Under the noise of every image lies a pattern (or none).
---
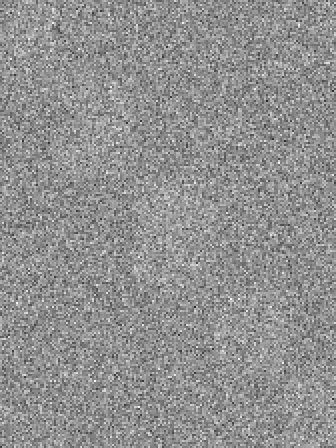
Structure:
blocks along the diagonal
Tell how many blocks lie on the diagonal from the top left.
5
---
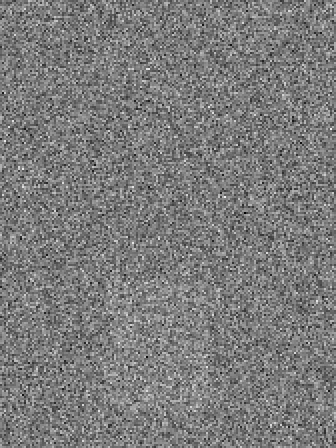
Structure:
one block
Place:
bottom middle
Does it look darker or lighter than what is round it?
lighter
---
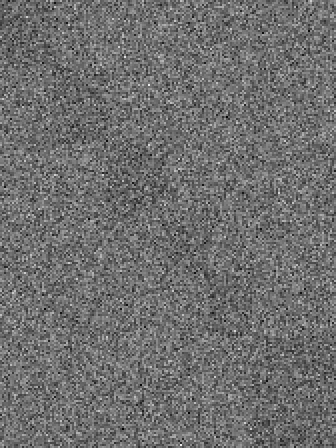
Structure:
blocks along the diagonal
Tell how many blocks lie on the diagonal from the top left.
6
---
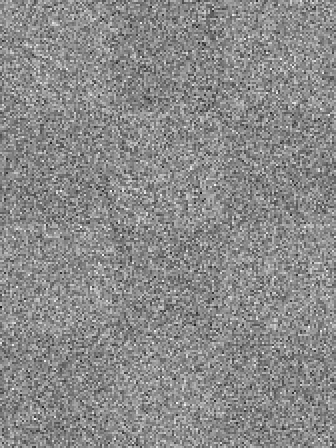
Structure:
a checkerboard
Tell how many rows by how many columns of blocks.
4 by 3
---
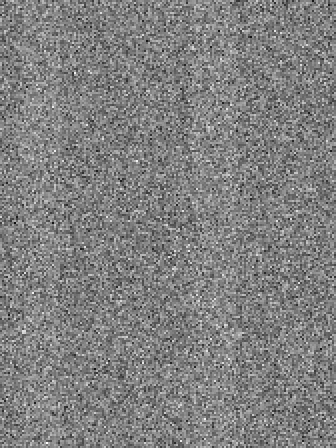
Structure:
bands of columns
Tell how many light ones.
2
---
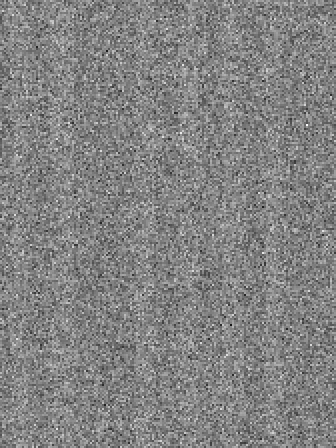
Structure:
bands of columns
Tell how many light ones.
6
